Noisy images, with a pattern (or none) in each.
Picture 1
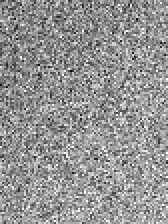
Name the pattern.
a smooth slope
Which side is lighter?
bottom right
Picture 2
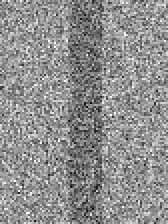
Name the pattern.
one vertical stripe
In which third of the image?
middle
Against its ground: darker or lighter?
darker
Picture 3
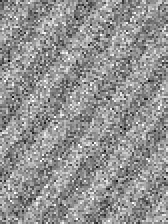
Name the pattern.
diagonal stripes
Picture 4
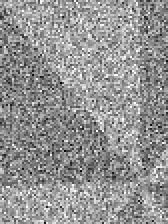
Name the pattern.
spokes from one point
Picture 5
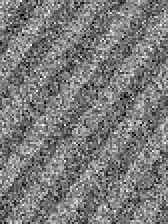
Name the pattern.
diagonal stripes
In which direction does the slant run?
bottom left to top right
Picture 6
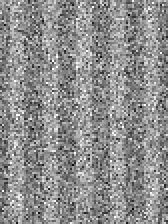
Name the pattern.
vertical stripes
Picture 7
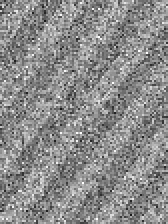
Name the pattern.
diagonal stripes
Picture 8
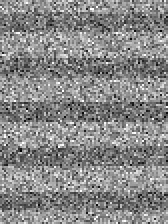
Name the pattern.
horizontal stripes
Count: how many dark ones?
5
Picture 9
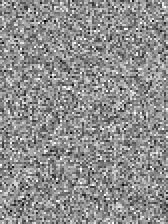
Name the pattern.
only noise
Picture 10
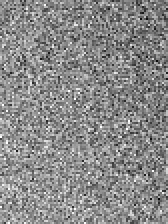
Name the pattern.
a smooth slope
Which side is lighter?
bottom left
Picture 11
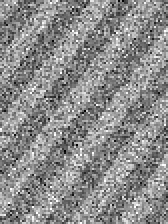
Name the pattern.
diagonal stripes
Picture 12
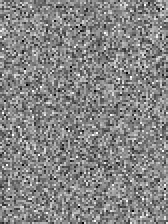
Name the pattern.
only noise
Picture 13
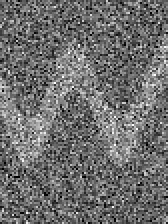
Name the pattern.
a wavy band
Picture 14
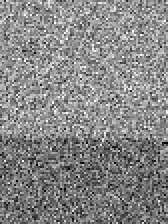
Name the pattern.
a sharp edge
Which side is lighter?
top
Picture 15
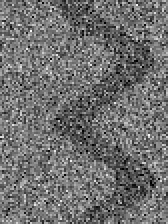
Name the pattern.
a wavy band
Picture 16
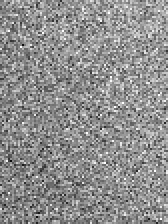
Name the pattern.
a smooth slope
